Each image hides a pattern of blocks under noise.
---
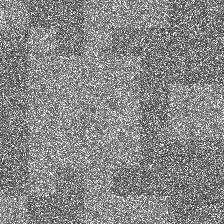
top and bottom mirror each other
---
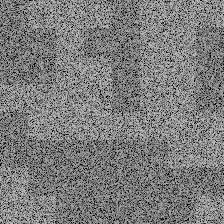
no symmetry
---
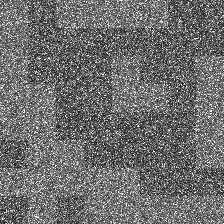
mirrored about the diagonal from the bottom left
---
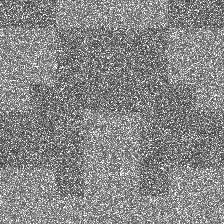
left and right mirror each other
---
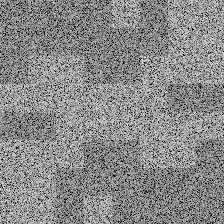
the same after a half turn
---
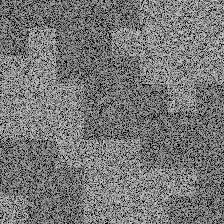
mirrored about the diagonal from the bottom left
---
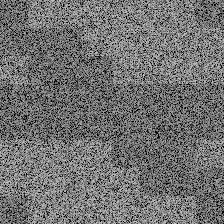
the same after a half turn
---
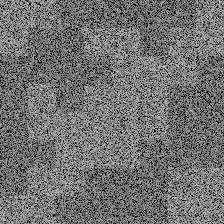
mirrored about the diagonal from the top left
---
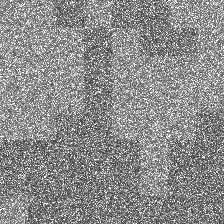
no symmetry
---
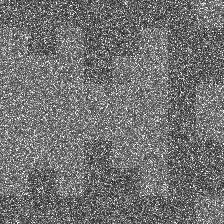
top and bottom mirror each other
